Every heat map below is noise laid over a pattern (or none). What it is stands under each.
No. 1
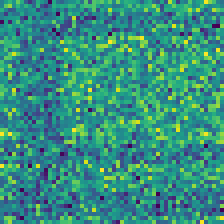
bands of rows crossing bands of columns
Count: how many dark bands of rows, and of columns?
3 and 1
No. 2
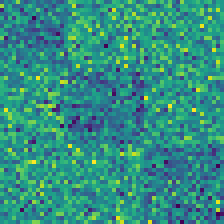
blocks along the diagonal
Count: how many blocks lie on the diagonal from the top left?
3
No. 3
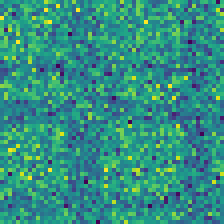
bands of rows crossing bands of columns
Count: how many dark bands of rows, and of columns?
3 and 2
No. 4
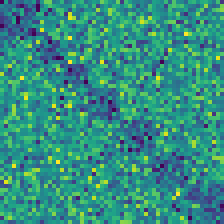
blocks along the diagonal
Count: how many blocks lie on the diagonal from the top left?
7
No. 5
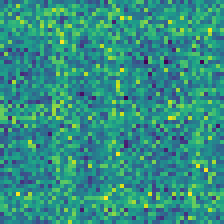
bands of rows crossing bands of columns
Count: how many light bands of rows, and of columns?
3 and 3
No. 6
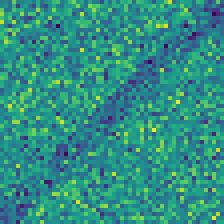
a diagonal band
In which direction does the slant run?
bottom left to top right
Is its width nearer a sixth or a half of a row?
a sixth
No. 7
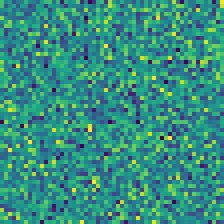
only noise
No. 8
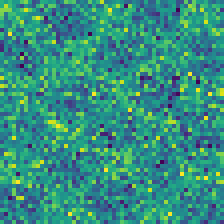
a checkerboard
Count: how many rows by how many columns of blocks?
6 by 5
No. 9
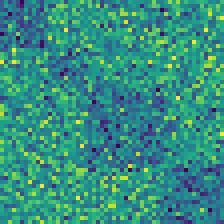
blocks along the diagonal
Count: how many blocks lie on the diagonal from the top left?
4
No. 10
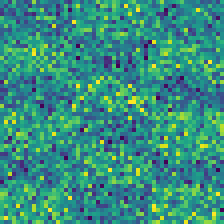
a checkerboard
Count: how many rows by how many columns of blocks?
6 by 3
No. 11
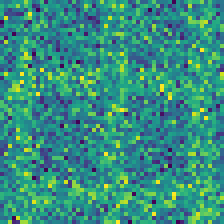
bands of rows crossing bands of columns
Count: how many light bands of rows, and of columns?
2 and 3
